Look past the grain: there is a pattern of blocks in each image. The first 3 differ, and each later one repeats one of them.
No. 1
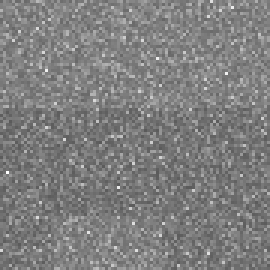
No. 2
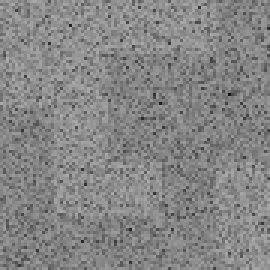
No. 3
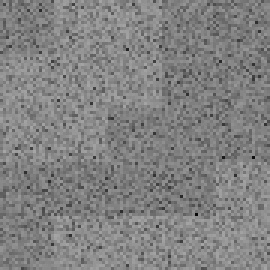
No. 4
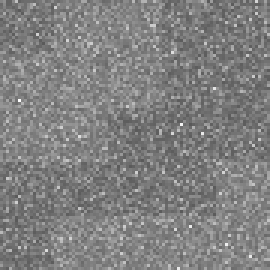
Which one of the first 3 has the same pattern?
3
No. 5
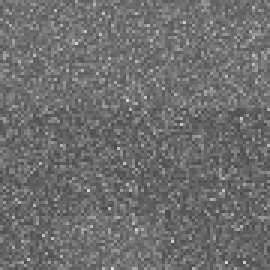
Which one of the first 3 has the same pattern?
1
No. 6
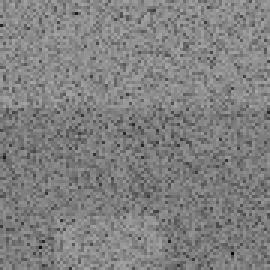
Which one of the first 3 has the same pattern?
1
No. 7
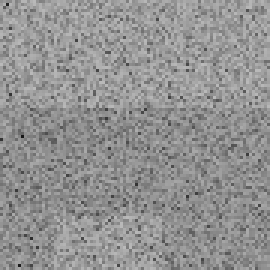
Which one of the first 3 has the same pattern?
1
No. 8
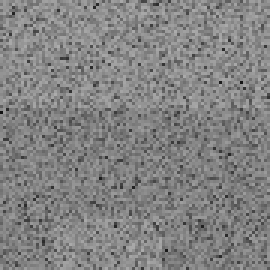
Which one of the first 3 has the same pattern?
1
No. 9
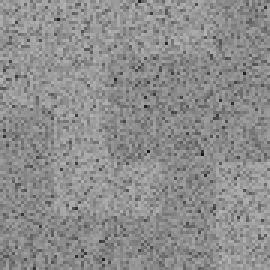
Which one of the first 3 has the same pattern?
2
